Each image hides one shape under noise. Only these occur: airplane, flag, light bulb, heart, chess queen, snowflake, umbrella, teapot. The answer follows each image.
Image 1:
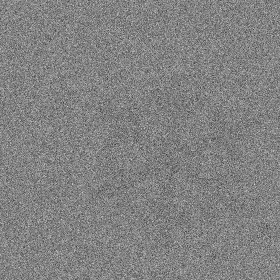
snowflake
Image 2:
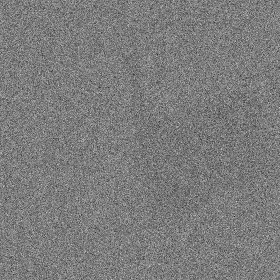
flag
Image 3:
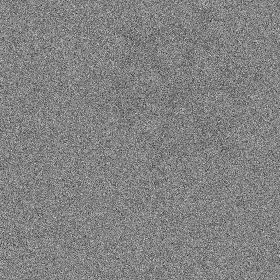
snowflake
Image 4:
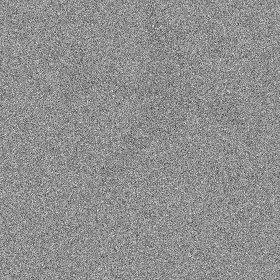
airplane
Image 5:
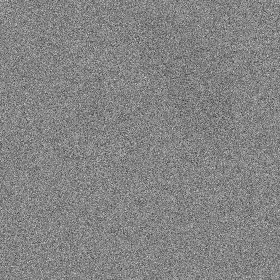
umbrella
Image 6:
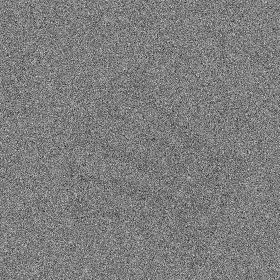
chess queen
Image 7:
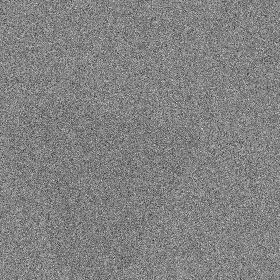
heart
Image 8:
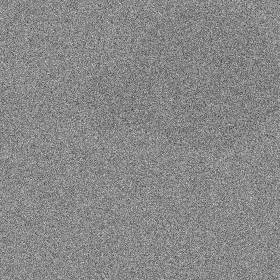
light bulb
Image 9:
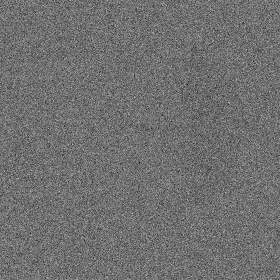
umbrella
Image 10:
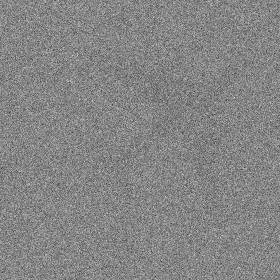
airplane
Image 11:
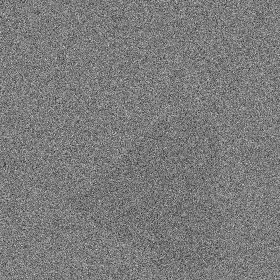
heart
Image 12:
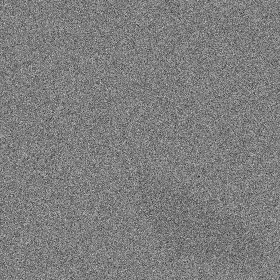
umbrella
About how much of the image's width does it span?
half
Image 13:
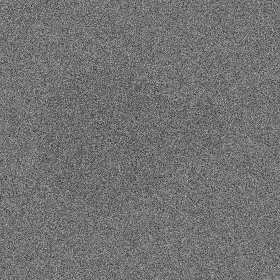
light bulb
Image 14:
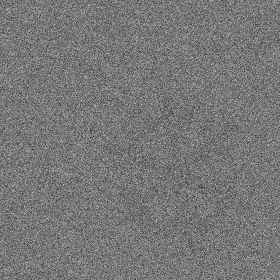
snowflake
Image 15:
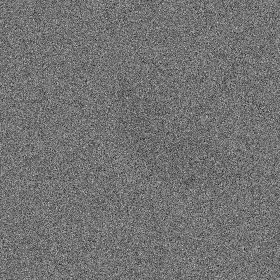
umbrella
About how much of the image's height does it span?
half
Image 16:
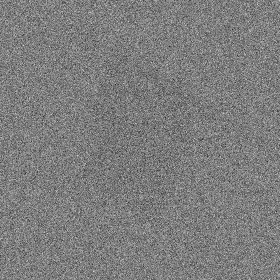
flag
